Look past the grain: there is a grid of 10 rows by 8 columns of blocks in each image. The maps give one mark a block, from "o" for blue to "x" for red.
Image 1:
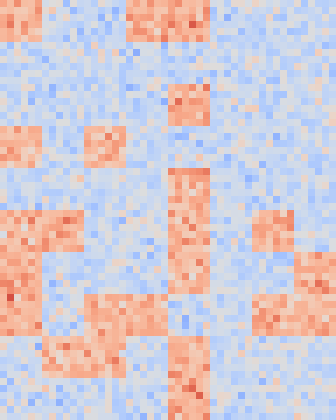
xooxxooo
oooooooo
ooooxooo
xoxooooo
ooooxooo
xxooxoxo
xoooxoox
xoxxooxx
oxxoxooo
ooooxooo
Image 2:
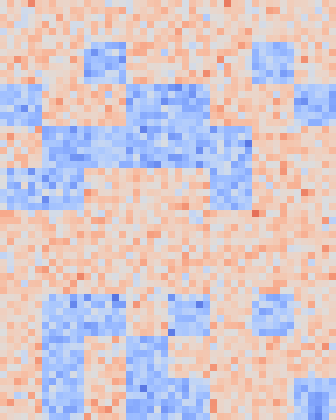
xxxxxxxx
xxoxxxox
oxxooxxo
xoooooxx
ooxxxoxx
xxxxxxxx
xxxxxxxx
xooxoxox
xoxoxxxx
xoxooxxo
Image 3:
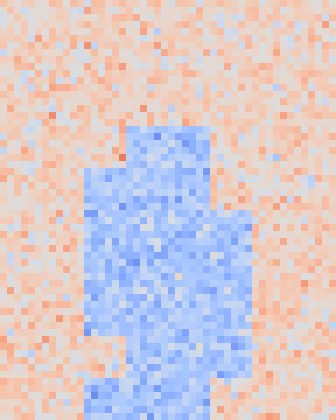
xxxxxxxx
xxxxxxxx
xxxxxxxx
xxxooxxx
xxoooxxx
xxooooxx
xxooooxx
xxooooxx
xxxoooxx
xxoooxxx
